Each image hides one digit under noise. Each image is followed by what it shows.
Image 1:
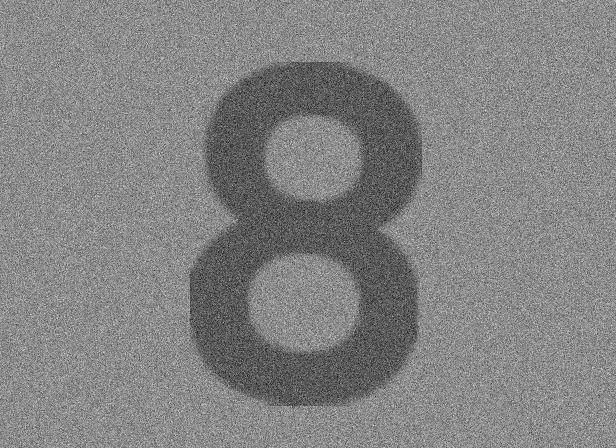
8
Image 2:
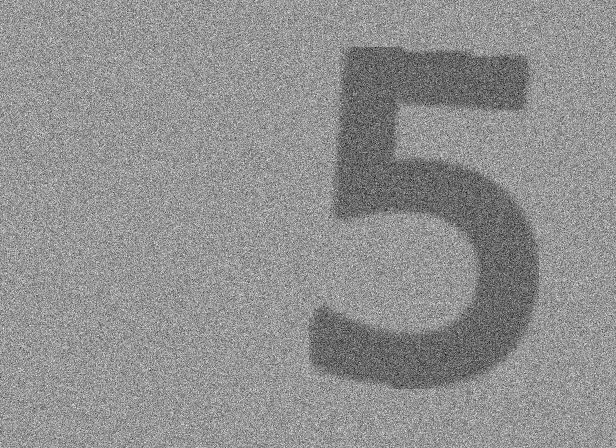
5
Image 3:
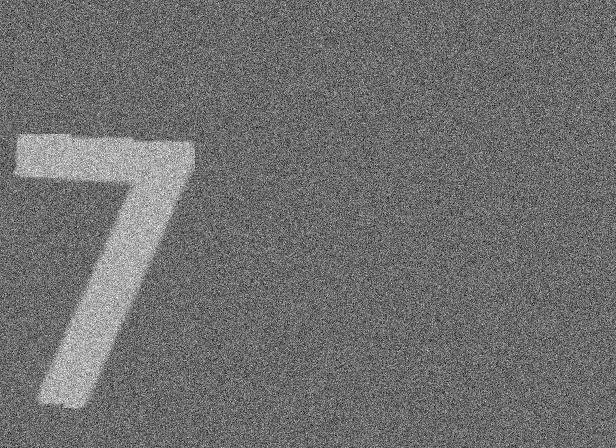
7
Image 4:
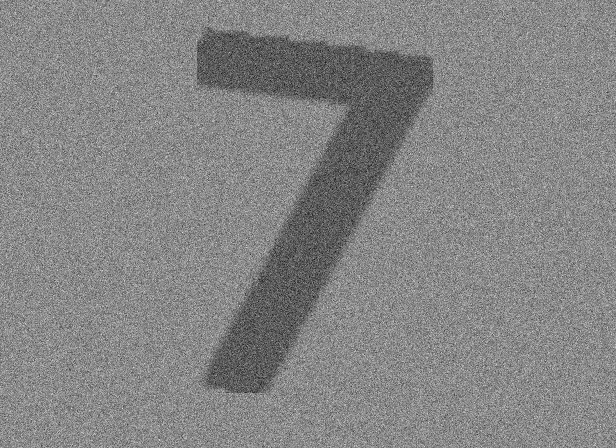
7
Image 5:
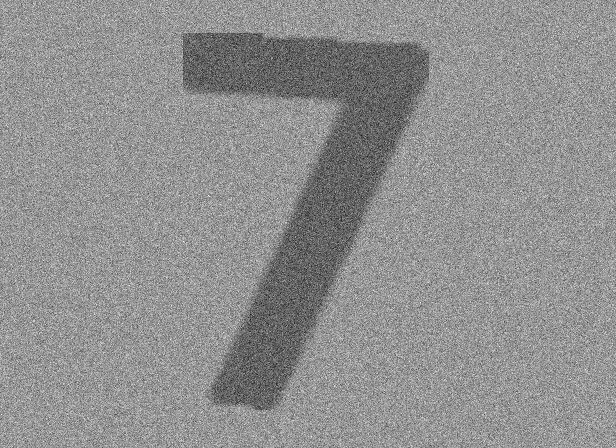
7
